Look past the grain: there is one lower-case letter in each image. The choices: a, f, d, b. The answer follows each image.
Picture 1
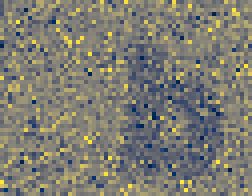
b
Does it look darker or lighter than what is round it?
darker
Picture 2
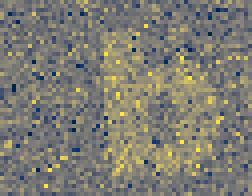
b
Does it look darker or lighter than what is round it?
lighter
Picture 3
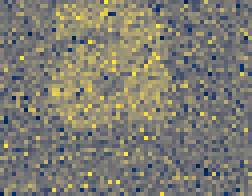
a
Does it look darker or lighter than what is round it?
lighter
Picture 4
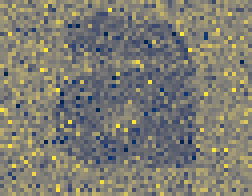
a
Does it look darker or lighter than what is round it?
darker
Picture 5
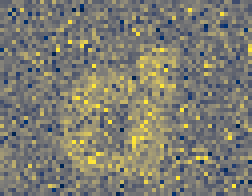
d
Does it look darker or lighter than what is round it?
lighter
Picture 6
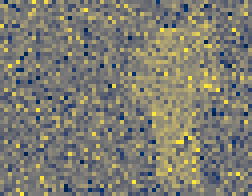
f
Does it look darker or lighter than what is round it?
lighter
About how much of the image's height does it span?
nearly all
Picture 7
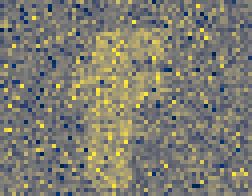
f
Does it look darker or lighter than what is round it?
lighter
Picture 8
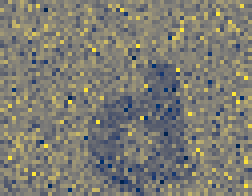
d
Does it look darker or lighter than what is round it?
darker
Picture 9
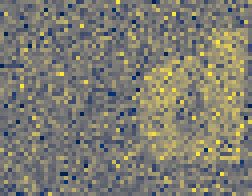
d
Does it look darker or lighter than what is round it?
lighter
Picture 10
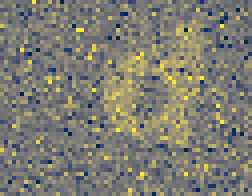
d
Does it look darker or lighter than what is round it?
lighter
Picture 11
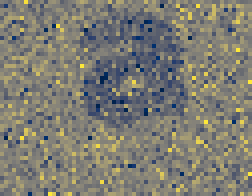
a
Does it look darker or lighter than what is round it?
darker
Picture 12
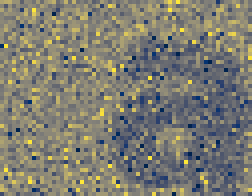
a
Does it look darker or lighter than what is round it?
darker
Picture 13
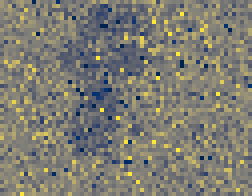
f
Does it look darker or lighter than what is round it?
darker
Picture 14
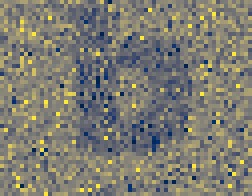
b
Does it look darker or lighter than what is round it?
darker
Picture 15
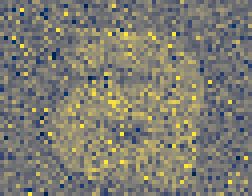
a
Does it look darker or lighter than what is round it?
lighter
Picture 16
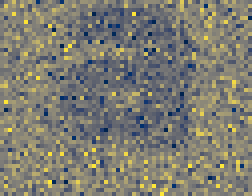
a
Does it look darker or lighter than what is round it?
darker
